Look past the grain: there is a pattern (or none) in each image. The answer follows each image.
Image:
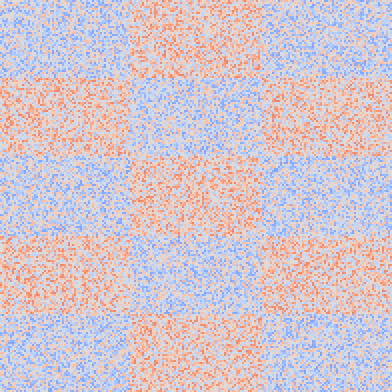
a checkerboard
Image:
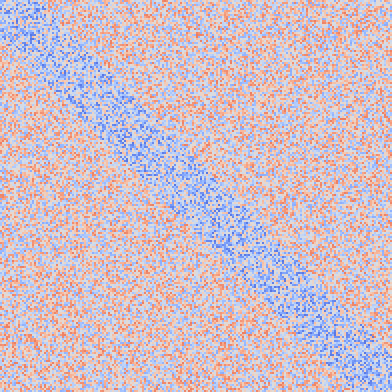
a diagonal band
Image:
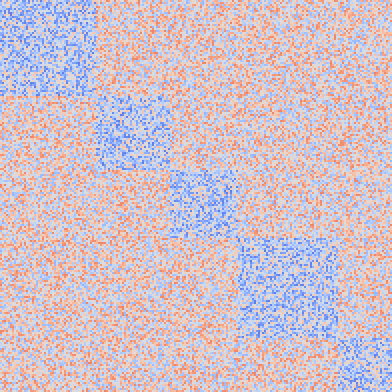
blocks along the diagonal
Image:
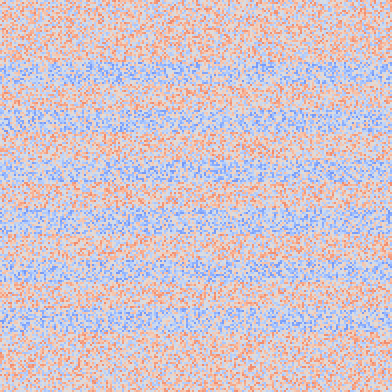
bands of rows
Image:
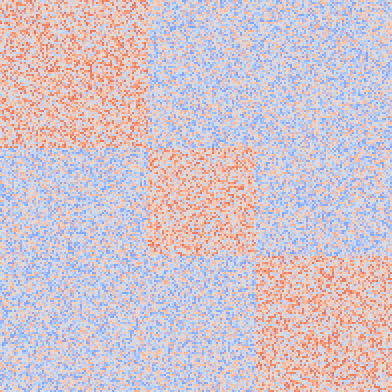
blocks along the diagonal
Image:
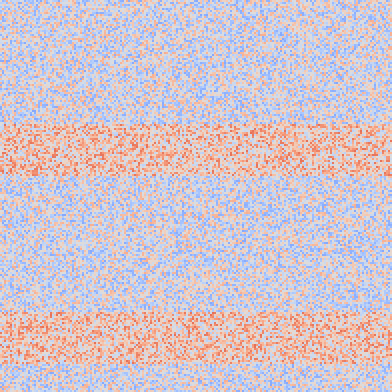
bands of rows
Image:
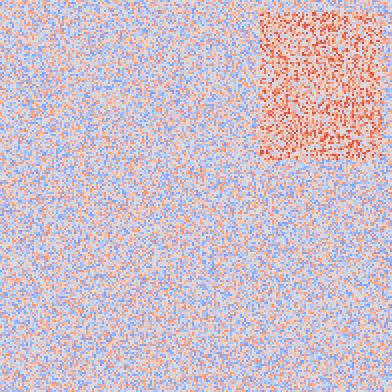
one block
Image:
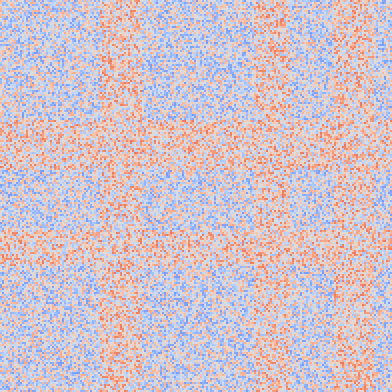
bands of rows crossing bands of columns
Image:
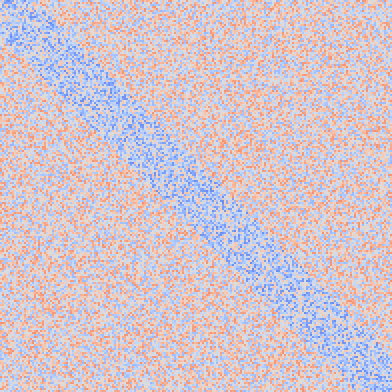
a diagonal band
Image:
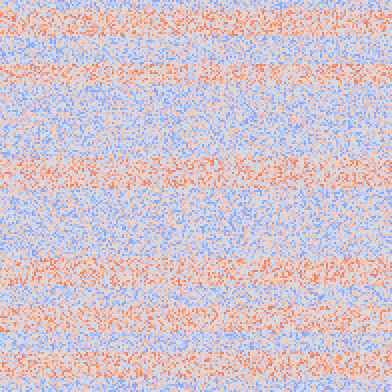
bands of rows
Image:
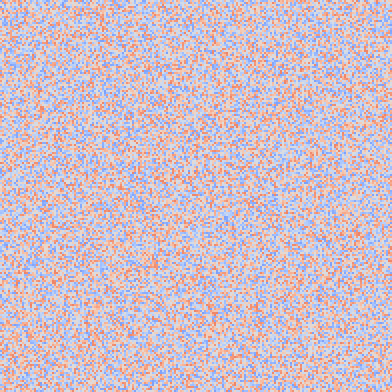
only noise
